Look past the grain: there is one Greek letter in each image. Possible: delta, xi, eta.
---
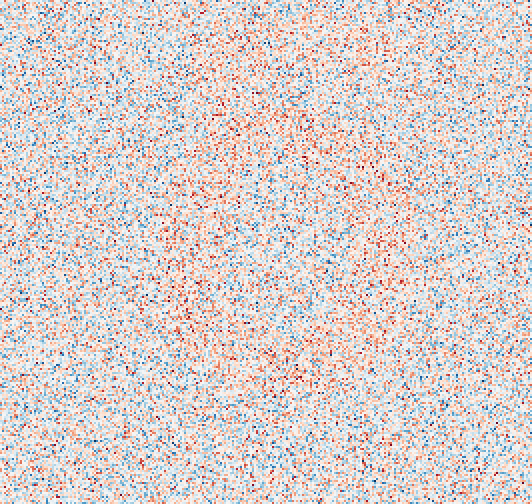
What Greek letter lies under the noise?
delta
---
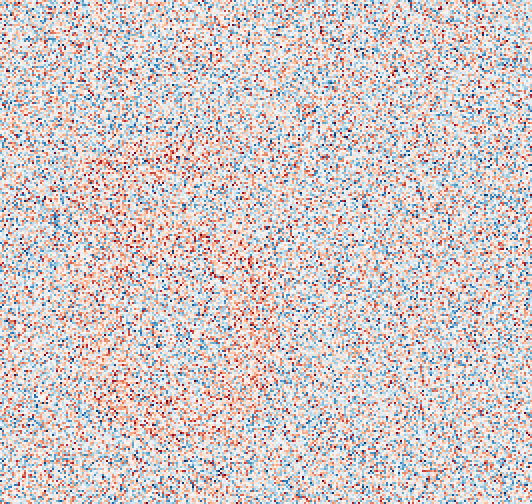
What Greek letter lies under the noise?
delta
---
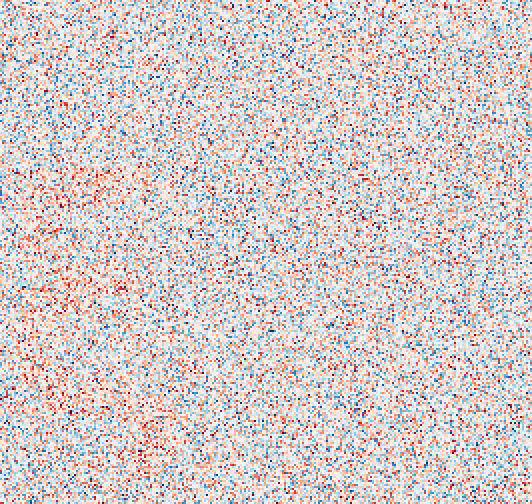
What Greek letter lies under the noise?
xi
